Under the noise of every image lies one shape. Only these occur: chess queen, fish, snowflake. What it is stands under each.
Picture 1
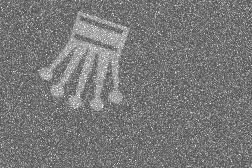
chess queen
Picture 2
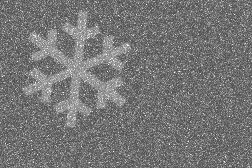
snowflake
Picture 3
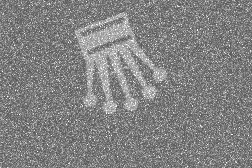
chess queen
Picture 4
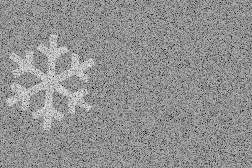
snowflake
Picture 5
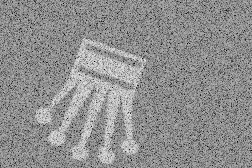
chess queen
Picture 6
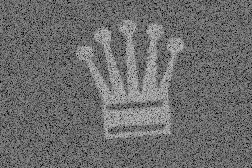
chess queen
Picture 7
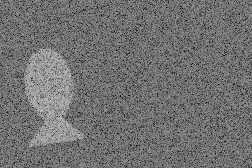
fish
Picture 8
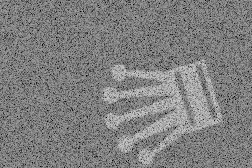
chess queen
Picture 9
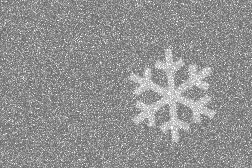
snowflake
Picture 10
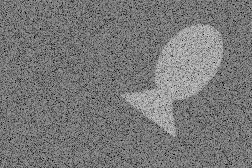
fish
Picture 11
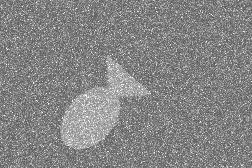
fish
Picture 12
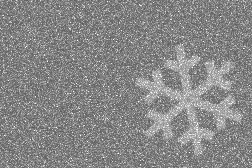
snowflake
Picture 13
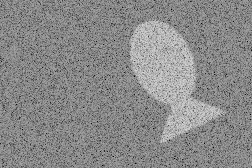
fish
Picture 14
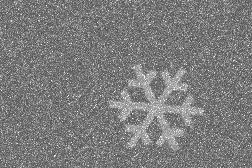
snowflake
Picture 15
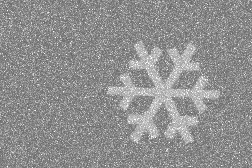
snowflake
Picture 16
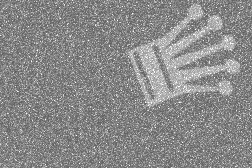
chess queen
